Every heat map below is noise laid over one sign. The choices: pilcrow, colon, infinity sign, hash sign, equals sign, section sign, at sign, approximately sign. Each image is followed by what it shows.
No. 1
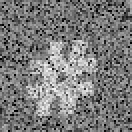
hash sign
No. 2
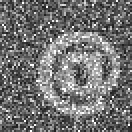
at sign
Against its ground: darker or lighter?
lighter
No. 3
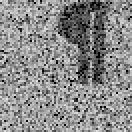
pilcrow
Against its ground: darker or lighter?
darker
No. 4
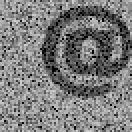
at sign
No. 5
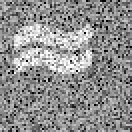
approximately sign
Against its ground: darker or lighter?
lighter
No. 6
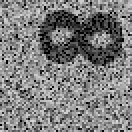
infinity sign
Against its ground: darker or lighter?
darker
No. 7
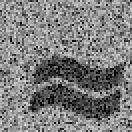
approximately sign
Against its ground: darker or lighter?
darker
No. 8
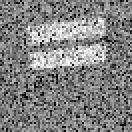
equals sign
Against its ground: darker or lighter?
lighter
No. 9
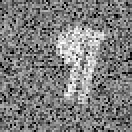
pilcrow
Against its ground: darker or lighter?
lighter
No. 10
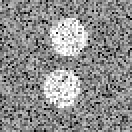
colon
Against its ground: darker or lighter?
lighter
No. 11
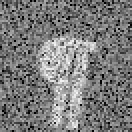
pilcrow
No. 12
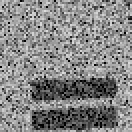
equals sign
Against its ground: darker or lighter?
darker
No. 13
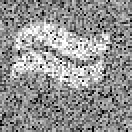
approximately sign
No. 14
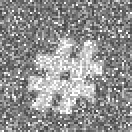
hash sign
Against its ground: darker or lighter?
lighter
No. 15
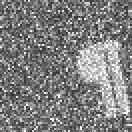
pilcrow
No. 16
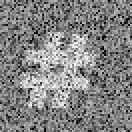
hash sign
